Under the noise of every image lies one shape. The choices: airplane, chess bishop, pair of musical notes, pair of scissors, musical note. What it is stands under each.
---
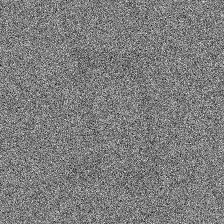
pair of musical notes
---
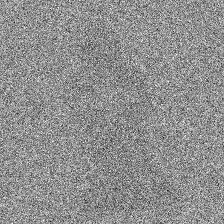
chess bishop
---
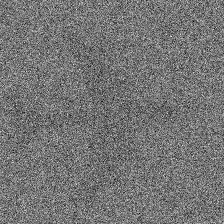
airplane
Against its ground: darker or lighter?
darker
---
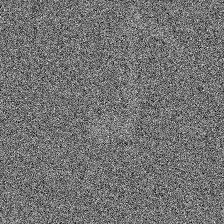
musical note
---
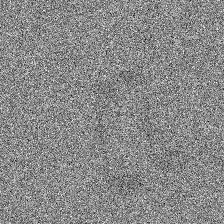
pair of musical notes
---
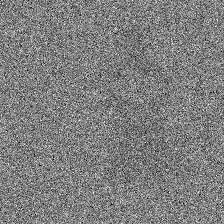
chess bishop
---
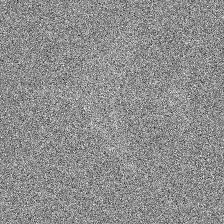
airplane
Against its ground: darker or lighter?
lighter
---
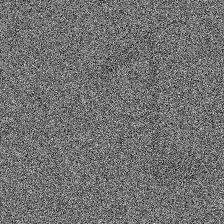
musical note
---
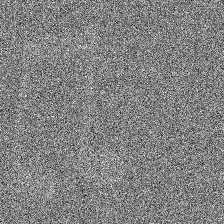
pair of musical notes
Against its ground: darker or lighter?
lighter
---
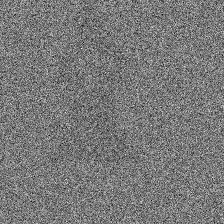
chess bishop
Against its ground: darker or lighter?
darker
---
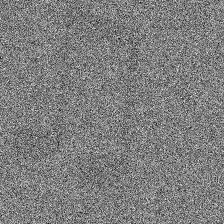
pair of musical notes
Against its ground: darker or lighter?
darker
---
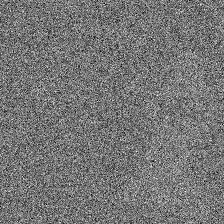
chess bishop
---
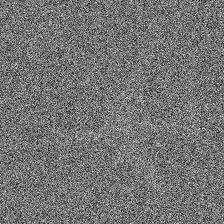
airplane
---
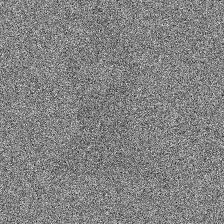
chess bishop
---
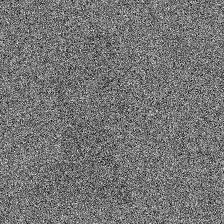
chess bishop
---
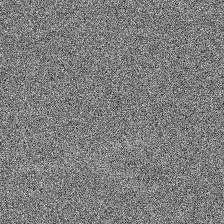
pair of scissors
